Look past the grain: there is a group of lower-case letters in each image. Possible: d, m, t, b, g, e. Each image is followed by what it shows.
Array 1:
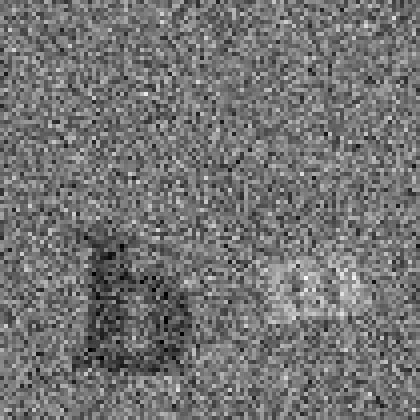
bottom left: dark b; bottom right: light m
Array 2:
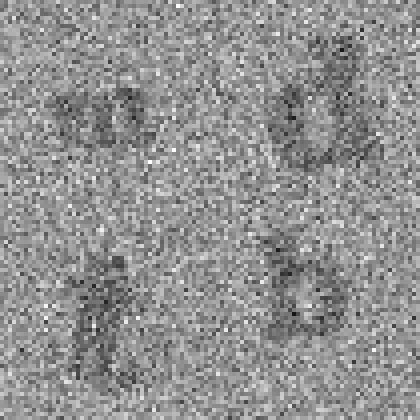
top left: dark m; top right: dark d; bottom left: dark t; bottom right: dark b
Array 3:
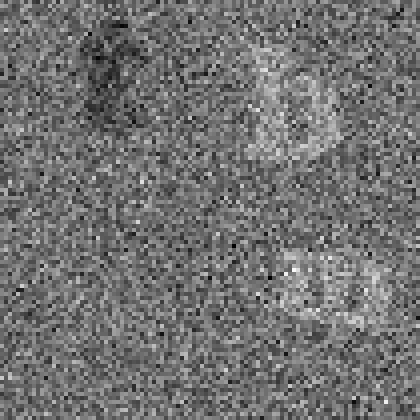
top left: dark t; top right: light b; bottom right: light m
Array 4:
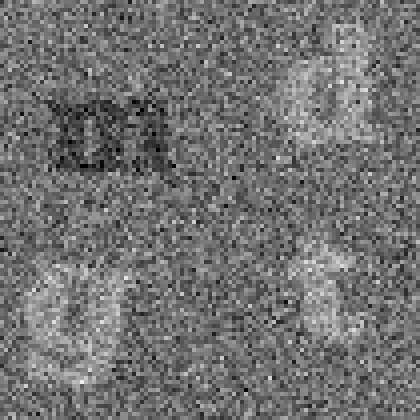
top left: dark m; top right: light d; bottom left: light g; bottom right: light t
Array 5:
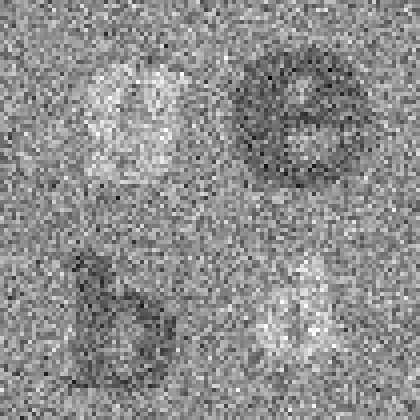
top left: light g; top right: dark e; bottom left: dark b; bottom right: light d
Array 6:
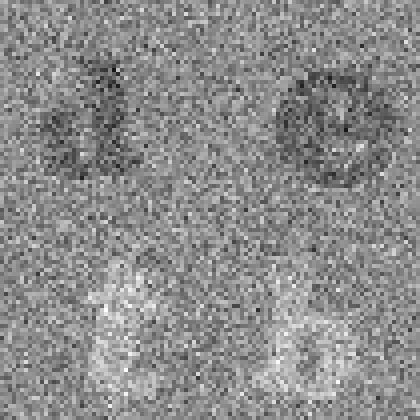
top left: dark d; top right: dark e; bottom left: light t; bottom right: light b
